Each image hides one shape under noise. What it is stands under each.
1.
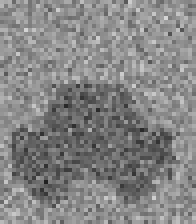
car
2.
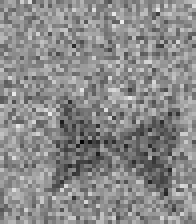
bow tie
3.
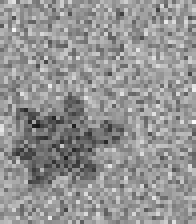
turtle
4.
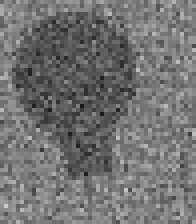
light bulb
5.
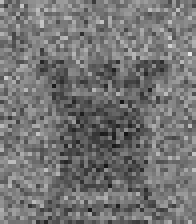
chess rook
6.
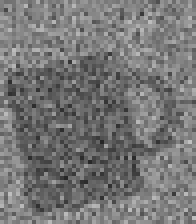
cup
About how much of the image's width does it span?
nearly all
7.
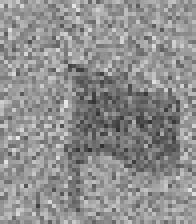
flag
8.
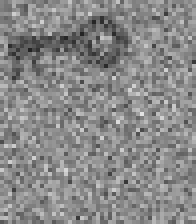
key
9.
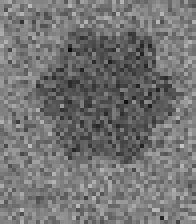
flower
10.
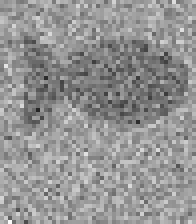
fish
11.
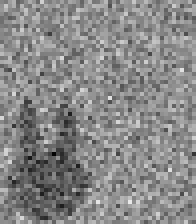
rabbit's head
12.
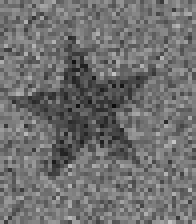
star
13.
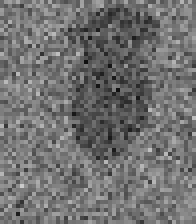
footprint
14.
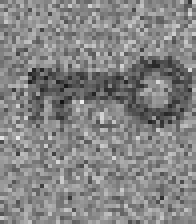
key
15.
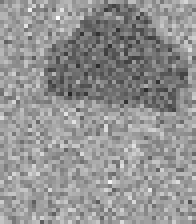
cloud
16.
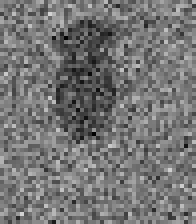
footprint
